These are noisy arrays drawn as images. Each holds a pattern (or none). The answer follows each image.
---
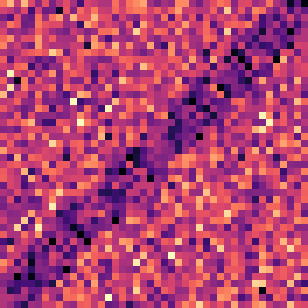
a diagonal band
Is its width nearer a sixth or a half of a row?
a sixth
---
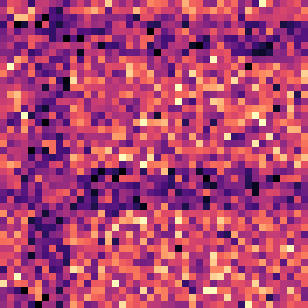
bands of rows crossing bands of columns
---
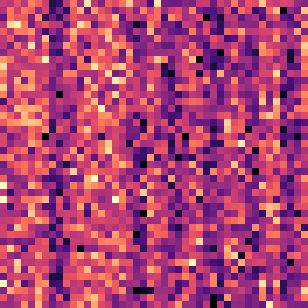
bands of columns
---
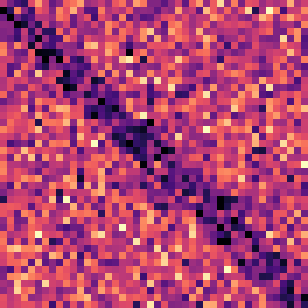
a diagonal band
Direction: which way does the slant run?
top left to bottom right
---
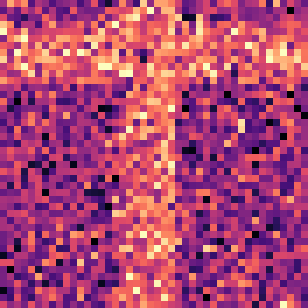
bands of rows crossing bands of columns
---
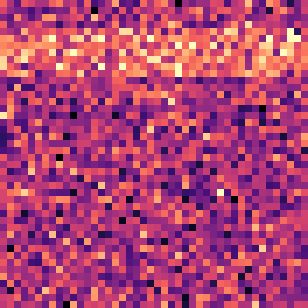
one band of rows
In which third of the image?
top
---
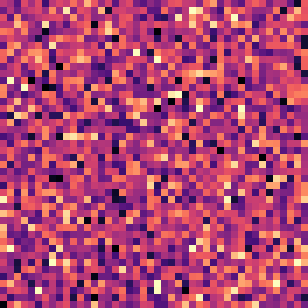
only noise
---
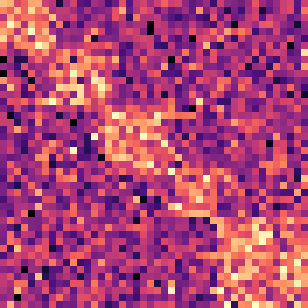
blocks along the diagonal
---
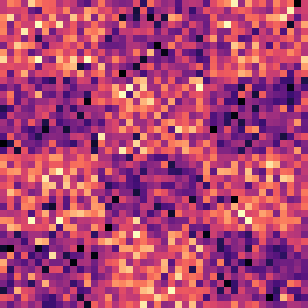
a checkerboard
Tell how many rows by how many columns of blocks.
4 by 3
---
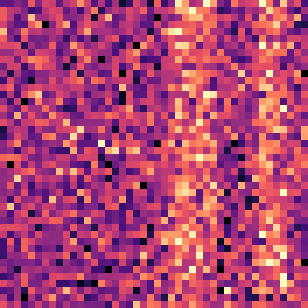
bands of columns
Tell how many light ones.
2
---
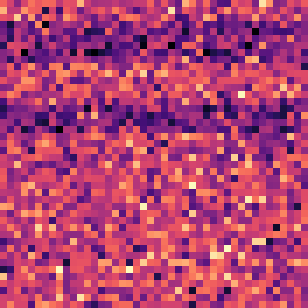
bands of rows
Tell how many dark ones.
2
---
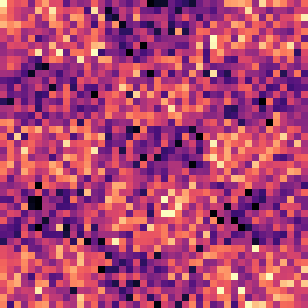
a checkerboard
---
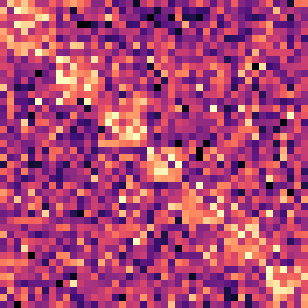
blocks along the diagonal
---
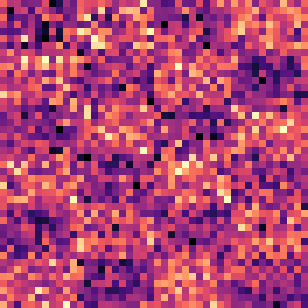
a checkerboard
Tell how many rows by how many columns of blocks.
6 by 4
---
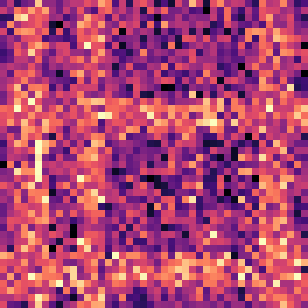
bands of rows crossing bands of columns
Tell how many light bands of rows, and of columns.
2 and 3
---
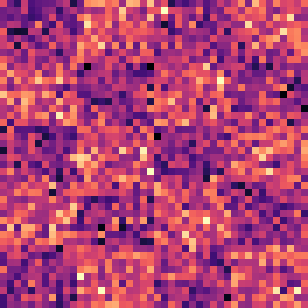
a checkerboard
